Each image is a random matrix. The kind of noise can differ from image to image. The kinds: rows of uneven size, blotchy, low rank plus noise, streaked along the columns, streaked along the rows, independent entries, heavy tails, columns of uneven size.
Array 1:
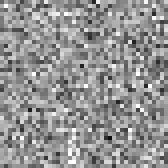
independent entries
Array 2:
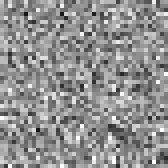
low rank plus noise
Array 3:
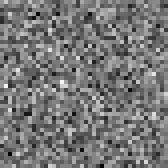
independent entries
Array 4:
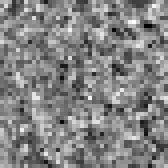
blotchy
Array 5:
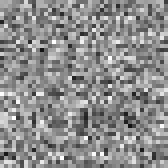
low rank plus noise
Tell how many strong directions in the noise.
one
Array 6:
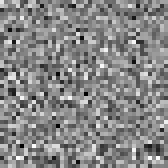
low rank plus noise
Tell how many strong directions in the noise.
three or four
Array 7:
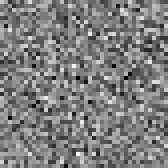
independent entries
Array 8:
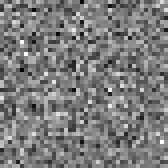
low rank plus noise
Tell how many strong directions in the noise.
three or four
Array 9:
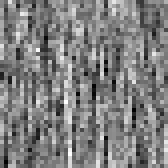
streaked along the columns
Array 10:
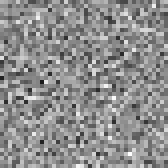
independent entries
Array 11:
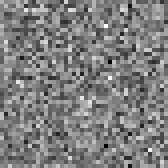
independent entries
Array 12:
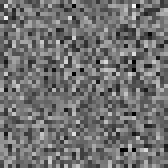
low rank plus noise
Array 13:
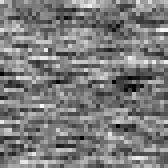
streaked along the rows
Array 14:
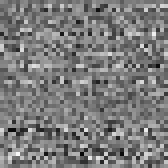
rows of uneven size
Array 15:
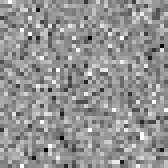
heavy tails
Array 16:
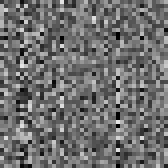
columns of uneven size
